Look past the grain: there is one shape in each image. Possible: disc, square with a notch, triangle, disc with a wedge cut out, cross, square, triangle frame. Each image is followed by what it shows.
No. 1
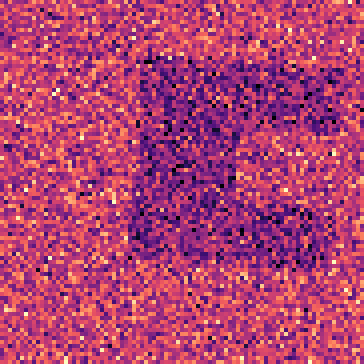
square with a notch
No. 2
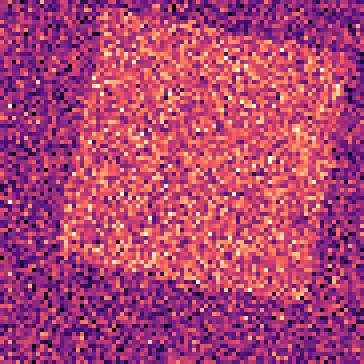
square
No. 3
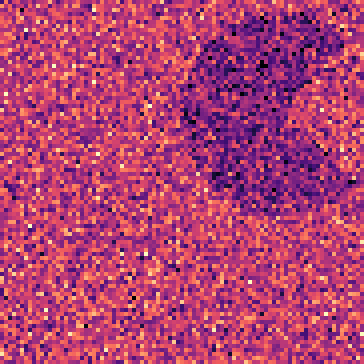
disc with a wedge cut out
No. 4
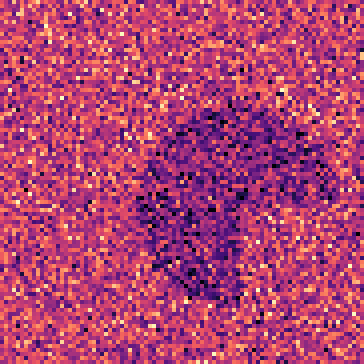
disc with a wedge cut out
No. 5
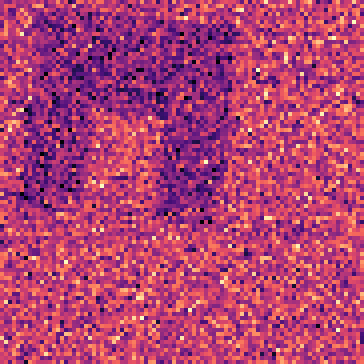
square with a notch
